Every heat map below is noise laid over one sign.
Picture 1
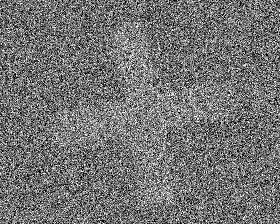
light plus sign
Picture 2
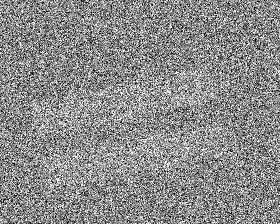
light equals sign
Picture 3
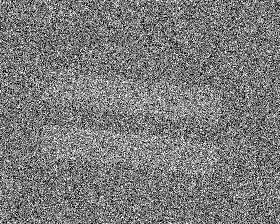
light equals sign
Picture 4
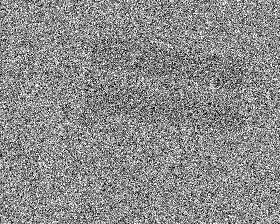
dark equals sign
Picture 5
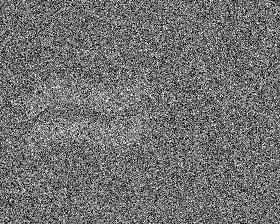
light approximately sign
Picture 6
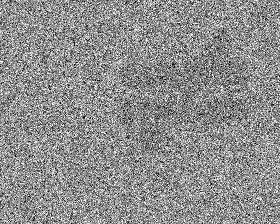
dark not-equal sign
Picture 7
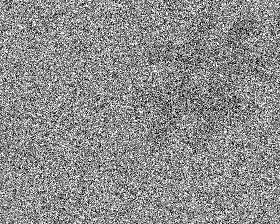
dark hash sign
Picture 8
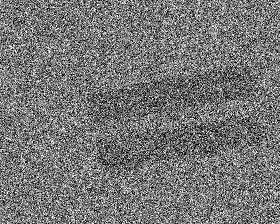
dark equals sign
